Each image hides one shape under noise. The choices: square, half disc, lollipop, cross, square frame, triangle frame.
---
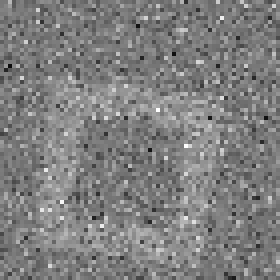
light square frame
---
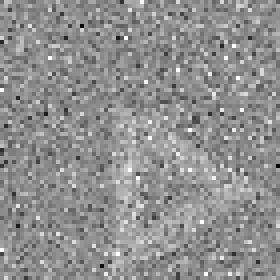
light triangle frame
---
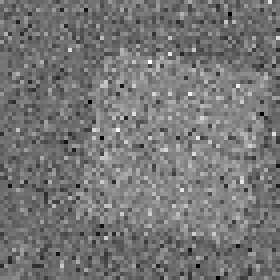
light square
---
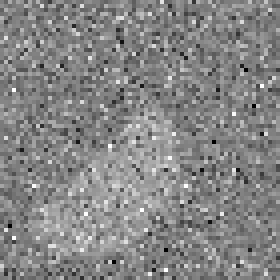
light half disc
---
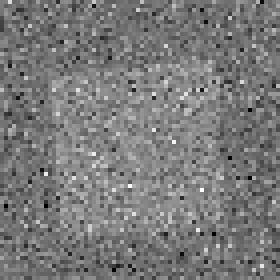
light square
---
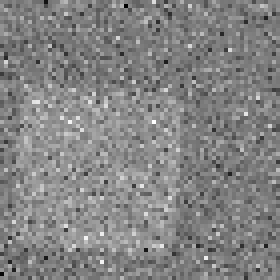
light square
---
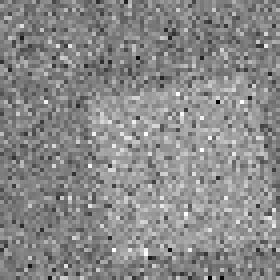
light square
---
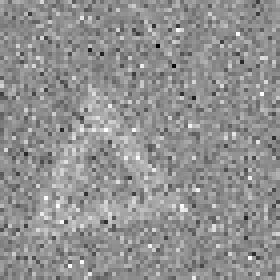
light triangle frame
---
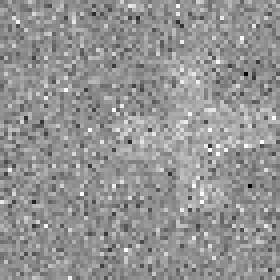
light cross
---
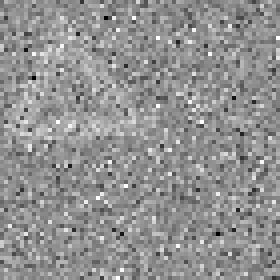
light triangle frame
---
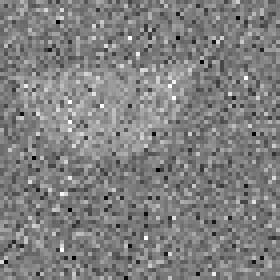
light half disc
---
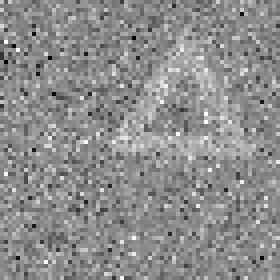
light triangle frame
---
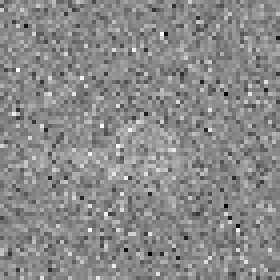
light lollipop
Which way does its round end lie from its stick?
right
